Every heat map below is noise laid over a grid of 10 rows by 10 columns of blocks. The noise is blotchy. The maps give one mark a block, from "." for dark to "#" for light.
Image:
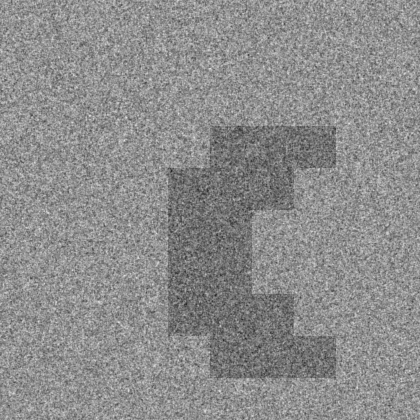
# # # # # # # # # #
# # # # # # # # # #
# # # # # # # # # #
# # # # # . . . # #
# # # # . . . # # #
# # # # . . # # # #
# # # # . . # # # #
# # # # . . . # # #
# # # # # . . . # #
# # # # # # # # # #
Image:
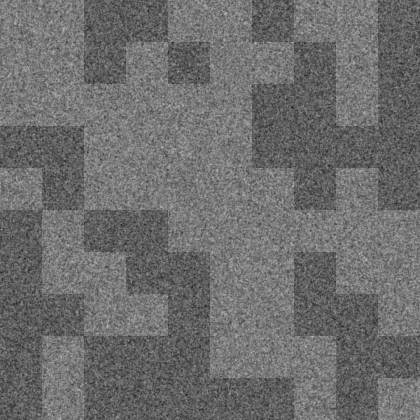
# # . . # # . # # .
# # . # . # # . # .
# # # # # # . . # .
. . # # # # . . . .
# . # # # # # . # .
. # . . # # # # # #
. # # . . # # . # #
. . # # . # # . . #
. # . . . # # # . .
. # . . . . . # . #
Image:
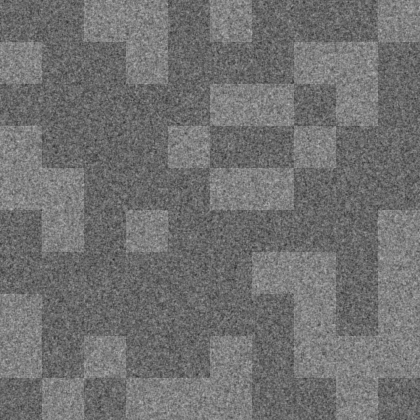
. . # # . # . . . #
# . . # . . . # # .
. . . . . # # . # .
# . . . # . . # . .
# # . . . # # . . .
. # . # . . . . . #
. . . . . . # # . #
# . . . . . . # . #
# . # . . # . # # #
. # . # # # . . # .
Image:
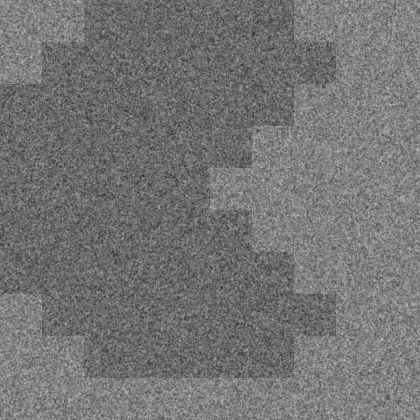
# # . . . . . # # #
# . . . . . . . # #
. . . . . . . # # #
. . . . . . # # # #
. . . . . # # # # #
. . . . . . # # # #
. . . . . . . # # #
# . . . . . . . # #
# # . . . . . # # #
# # # # # # # # # #
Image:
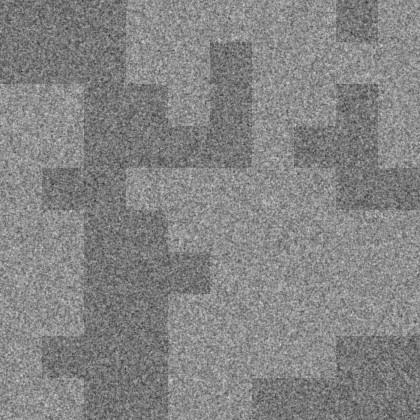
. . . # # # # # . #
. . . # # . # # # #
# # . . # . # # . #
# # . . . . # . . #
# . . # # # # # . .
# # . . # # # # # #
# # . . . # # # # #
# # . . # # # # # #
# . . . # # # # . .
# # . . # # . . . .
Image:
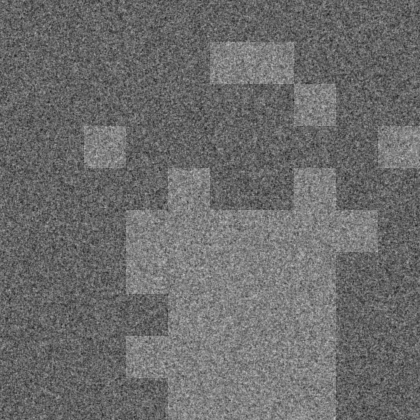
. . . . . . . . . .
. . . . . # # . . .
. . . . . . . # . .
. . # . . . . . . #
. . . . # . . # . .
. . . # # # # # # .
. . . # # # # # . .
. . . . # # # # . .
. . . # # # # # . .
. . . . # # # # . .
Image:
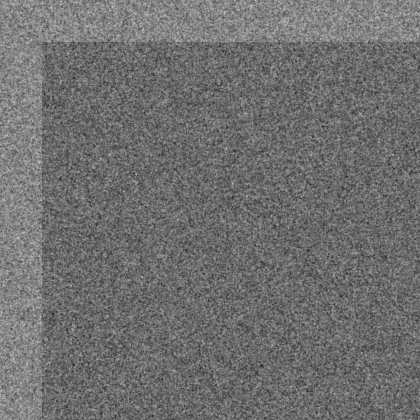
# # # # # # # # # #
# . . . . . . . . .
# . . . . . . . . .
# . . . . . . . . .
# . . . . . . . . .
# . . . . . . . . .
# . . . . . . . . .
# . . . . . . . . .
# . . . . . . . . .
# . . . . . . . . .
